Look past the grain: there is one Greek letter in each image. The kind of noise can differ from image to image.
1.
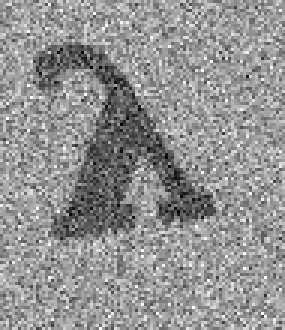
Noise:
independent entries
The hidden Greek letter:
lambda
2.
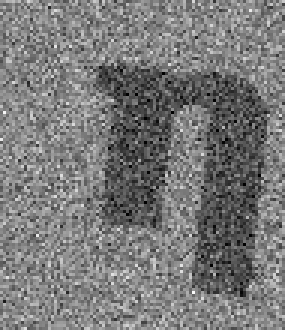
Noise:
low rank plus noise
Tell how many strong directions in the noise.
one
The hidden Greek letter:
eta
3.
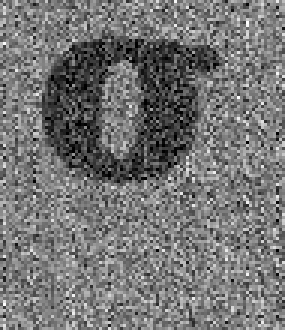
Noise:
columns of uneven size
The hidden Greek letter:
sigma
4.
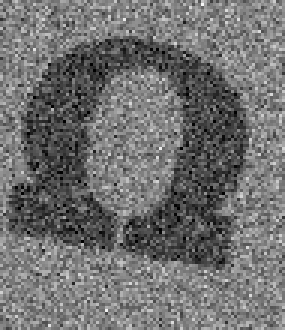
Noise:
independent entries
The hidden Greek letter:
omega
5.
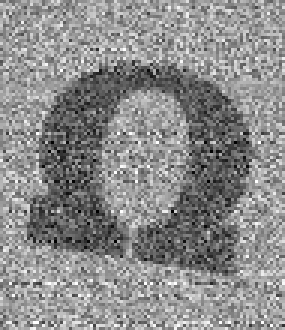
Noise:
rows of uneven size
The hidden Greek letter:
omega
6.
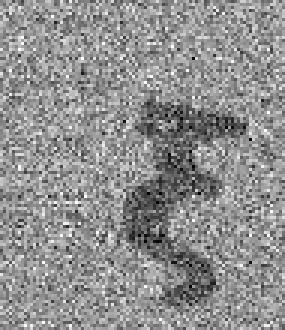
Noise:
low rank plus noise
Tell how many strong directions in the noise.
three or four
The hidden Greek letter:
xi
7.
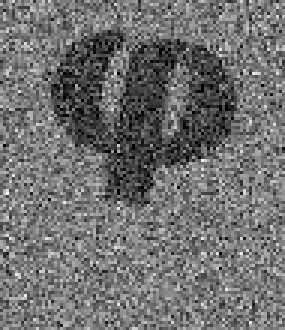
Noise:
low rank plus noise
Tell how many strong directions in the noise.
two
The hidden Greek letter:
phi
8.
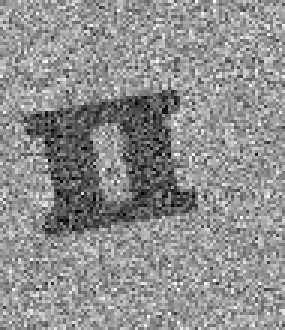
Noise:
low rank plus noise
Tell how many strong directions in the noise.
one
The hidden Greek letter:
pi
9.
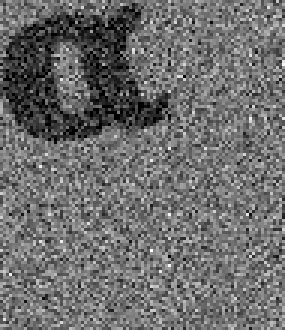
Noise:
low rank plus noise
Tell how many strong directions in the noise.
three or four
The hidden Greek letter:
alpha
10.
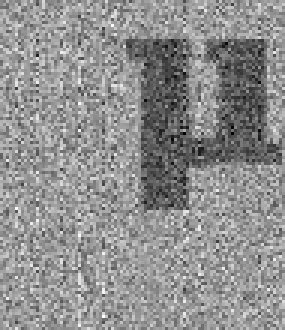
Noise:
columns of uneven size
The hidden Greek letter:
mu
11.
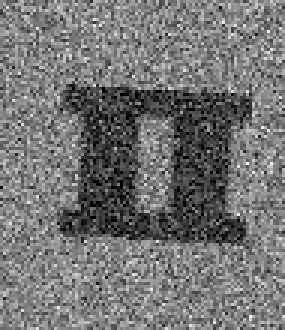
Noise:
independent entries
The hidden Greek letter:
pi
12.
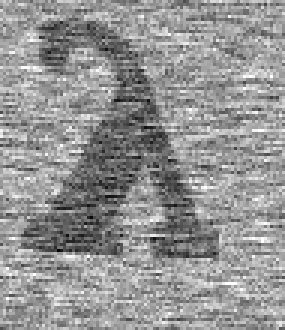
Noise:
streaked along the rows
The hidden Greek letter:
lambda
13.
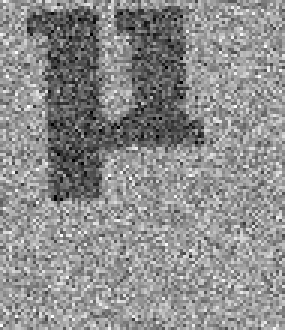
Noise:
independent entries
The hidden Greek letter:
mu
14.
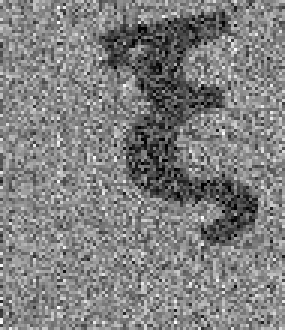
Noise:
columns of uneven size
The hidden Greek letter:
xi
